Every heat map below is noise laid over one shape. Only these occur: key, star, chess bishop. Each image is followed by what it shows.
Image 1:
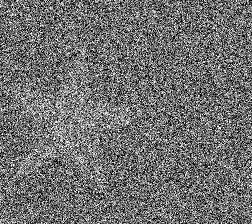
star
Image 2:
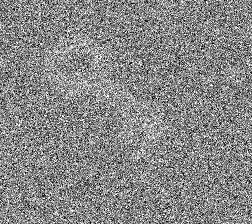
key
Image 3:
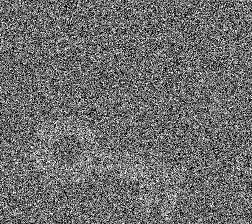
key
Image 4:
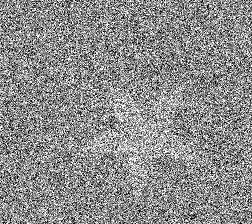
star
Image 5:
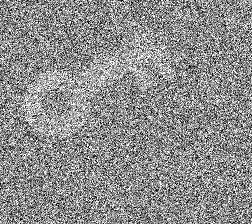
key
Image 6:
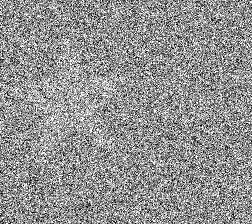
star
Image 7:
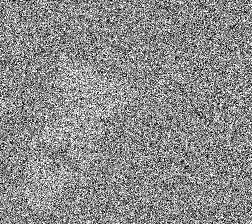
chess bishop
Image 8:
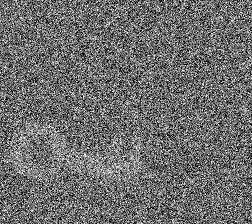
key
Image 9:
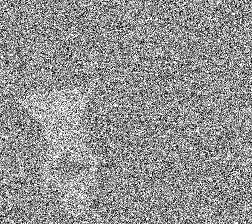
chess bishop
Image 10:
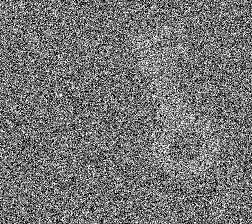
key
